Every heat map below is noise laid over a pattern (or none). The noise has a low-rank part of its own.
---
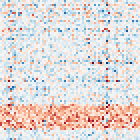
one horizontal stripe
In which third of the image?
bottom
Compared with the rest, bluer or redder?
redder
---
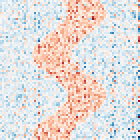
a wavy band
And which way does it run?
top to bottom
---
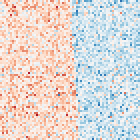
a sharp edge
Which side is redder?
left
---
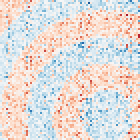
rings round one point
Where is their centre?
bottom right
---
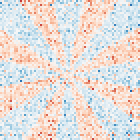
spokes from one point
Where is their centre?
centre
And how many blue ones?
8
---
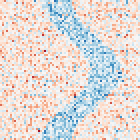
a wavy band
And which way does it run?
top to bottom
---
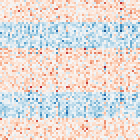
horizontal stripes
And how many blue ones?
2
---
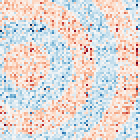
rings round one point
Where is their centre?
middle left
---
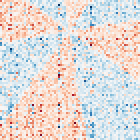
spokes from one point
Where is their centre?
top middle
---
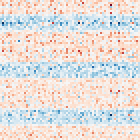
horizontal stripes
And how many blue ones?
3
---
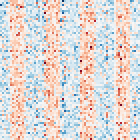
vertical stripes
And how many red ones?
4
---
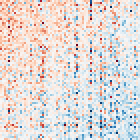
a smooth slope
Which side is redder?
top left
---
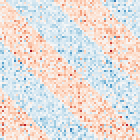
diagonal stripes
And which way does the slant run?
top left to bottom right
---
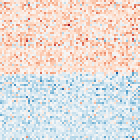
a sharp edge
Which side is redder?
top
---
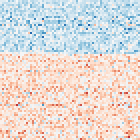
a sharp edge
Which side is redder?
bottom
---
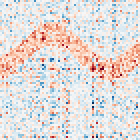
a wavy band
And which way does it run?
left to right
